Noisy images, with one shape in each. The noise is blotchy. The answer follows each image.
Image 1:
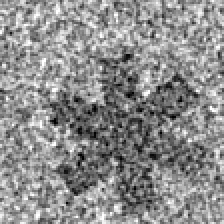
asterisk
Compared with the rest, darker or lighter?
darker
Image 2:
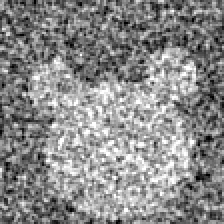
bear's head
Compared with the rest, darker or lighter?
lighter
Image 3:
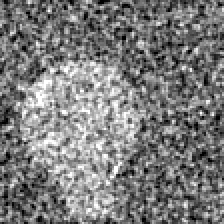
light bulb
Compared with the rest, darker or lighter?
lighter
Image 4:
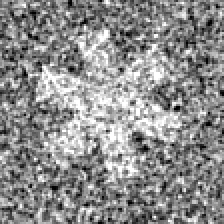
asterisk
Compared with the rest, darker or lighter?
lighter
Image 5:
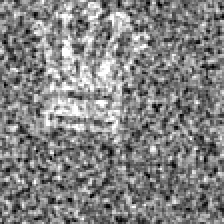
chess queen
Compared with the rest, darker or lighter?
lighter
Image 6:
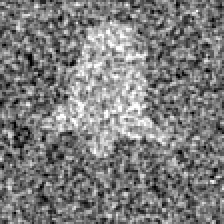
bell
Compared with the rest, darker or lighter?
lighter
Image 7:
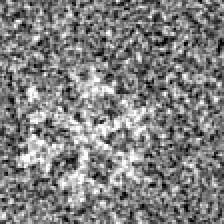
snowflake
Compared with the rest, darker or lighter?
lighter
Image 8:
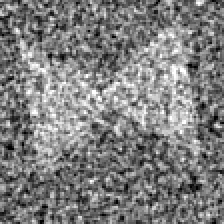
bow tie
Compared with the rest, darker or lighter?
lighter
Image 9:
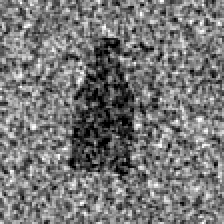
bottle
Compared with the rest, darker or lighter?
darker
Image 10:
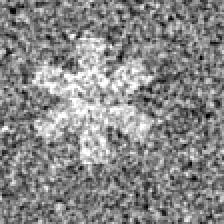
asterisk
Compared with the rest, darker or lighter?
lighter
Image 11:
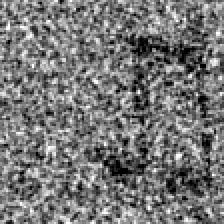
pair of musical notes
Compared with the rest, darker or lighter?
darker
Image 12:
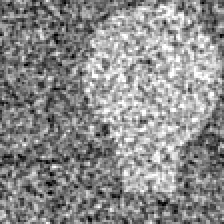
light bulb
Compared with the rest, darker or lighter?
lighter
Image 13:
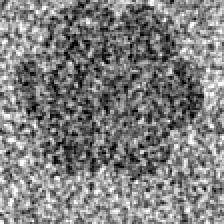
flower
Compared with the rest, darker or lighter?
darker
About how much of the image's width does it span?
nearly all
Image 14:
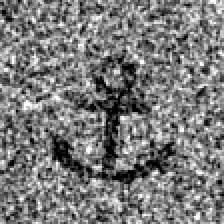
anchor
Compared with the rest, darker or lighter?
darker
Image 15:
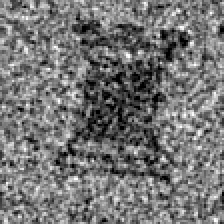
chess rook
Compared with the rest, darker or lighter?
darker
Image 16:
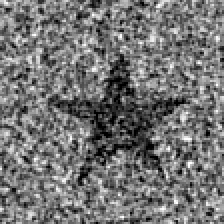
star
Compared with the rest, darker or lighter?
darker
